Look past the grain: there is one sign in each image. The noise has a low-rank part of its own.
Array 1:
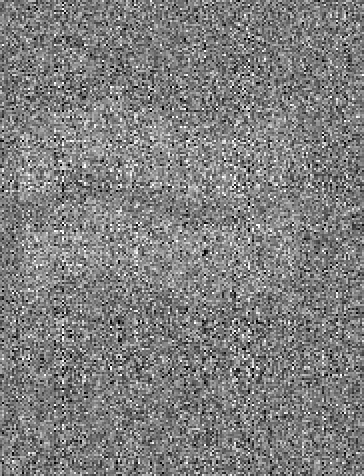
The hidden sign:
approximately sign
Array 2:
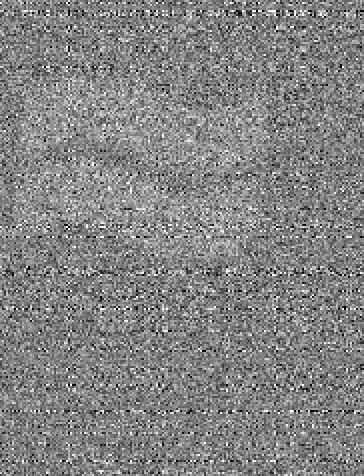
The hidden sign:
approximately sign
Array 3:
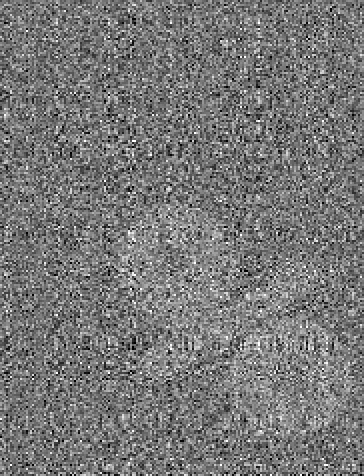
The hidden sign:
percent sign
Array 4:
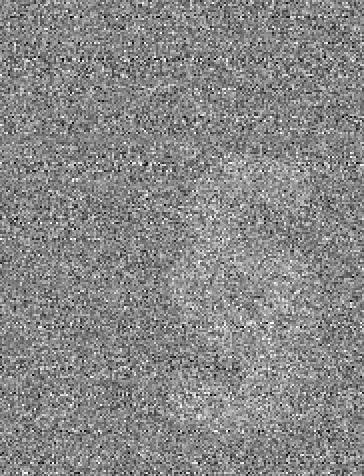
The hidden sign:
section sign
